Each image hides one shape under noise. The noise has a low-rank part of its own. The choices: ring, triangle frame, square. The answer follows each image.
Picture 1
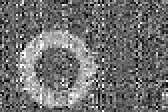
ring
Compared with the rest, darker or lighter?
lighter
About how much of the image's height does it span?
two thirds
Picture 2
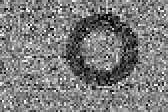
ring
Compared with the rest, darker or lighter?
darker
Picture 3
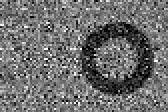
ring
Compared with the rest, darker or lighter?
darker
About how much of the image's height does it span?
two thirds
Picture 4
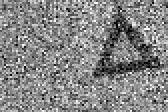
triangle frame
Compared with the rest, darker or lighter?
darker
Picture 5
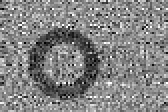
ring
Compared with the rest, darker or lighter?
darker
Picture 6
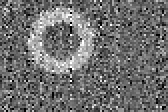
ring
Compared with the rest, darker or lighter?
lighter
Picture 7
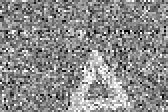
triangle frame
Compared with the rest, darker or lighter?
lighter
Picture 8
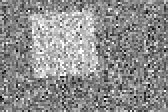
square
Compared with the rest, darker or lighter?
lighter
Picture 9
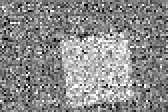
square
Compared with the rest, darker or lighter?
lighter
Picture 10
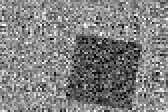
square
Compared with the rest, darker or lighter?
darker
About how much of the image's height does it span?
two thirds
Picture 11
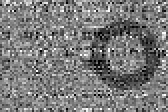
ring
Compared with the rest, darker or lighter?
darker
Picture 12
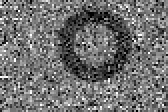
ring
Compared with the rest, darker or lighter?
darker
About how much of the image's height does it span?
two thirds
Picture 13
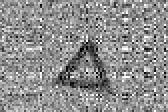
triangle frame
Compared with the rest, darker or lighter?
darker
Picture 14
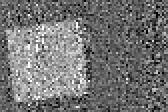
square
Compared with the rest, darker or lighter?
lighter
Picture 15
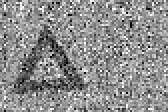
triangle frame
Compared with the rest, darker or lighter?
darker
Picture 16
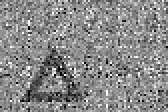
triangle frame
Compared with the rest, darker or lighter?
darker
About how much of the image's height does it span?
half
